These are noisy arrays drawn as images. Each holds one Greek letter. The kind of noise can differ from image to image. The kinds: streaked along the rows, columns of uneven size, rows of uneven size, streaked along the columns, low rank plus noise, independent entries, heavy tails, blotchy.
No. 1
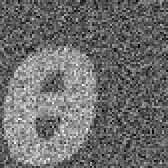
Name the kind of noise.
low rank plus noise
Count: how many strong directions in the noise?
five to eight
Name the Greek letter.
theta
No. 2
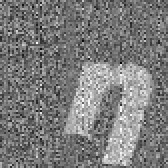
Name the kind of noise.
columns of uneven size
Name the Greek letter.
eta
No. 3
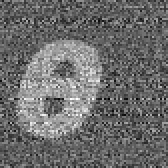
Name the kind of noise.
rows of uneven size
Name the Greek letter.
theta
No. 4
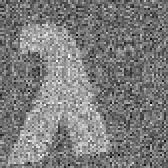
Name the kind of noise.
low rank plus noise
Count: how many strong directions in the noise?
three or four
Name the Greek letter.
lambda
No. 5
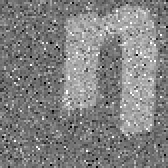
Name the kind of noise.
heavy tails
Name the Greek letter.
eta
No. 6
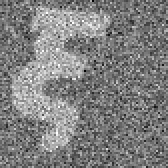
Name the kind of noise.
independent entries
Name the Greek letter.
xi
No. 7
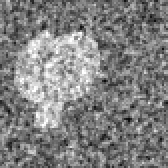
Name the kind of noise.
blotchy
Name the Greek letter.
phi
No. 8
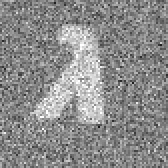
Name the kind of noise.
independent entries
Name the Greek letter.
lambda
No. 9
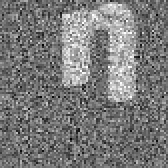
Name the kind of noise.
low rank plus noise
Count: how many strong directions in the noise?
five to eight
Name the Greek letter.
eta
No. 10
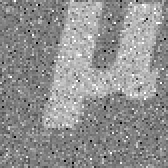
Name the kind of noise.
heavy tails
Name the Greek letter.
mu
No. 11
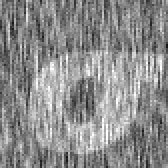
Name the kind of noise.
streaked along the columns
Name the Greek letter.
sigma
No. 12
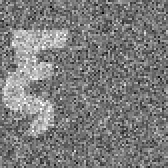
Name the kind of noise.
independent entries
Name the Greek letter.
xi
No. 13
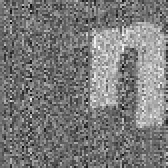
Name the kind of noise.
columns of uneven size
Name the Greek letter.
eta
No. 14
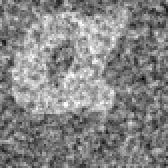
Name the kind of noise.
blotchy
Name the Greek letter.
alpha
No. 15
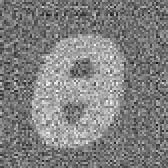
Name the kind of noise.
low rank plus noise
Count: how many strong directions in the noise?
three or four
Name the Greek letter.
theta
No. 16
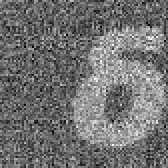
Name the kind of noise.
low rank plus noise
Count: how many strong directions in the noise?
two
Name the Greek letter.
delta
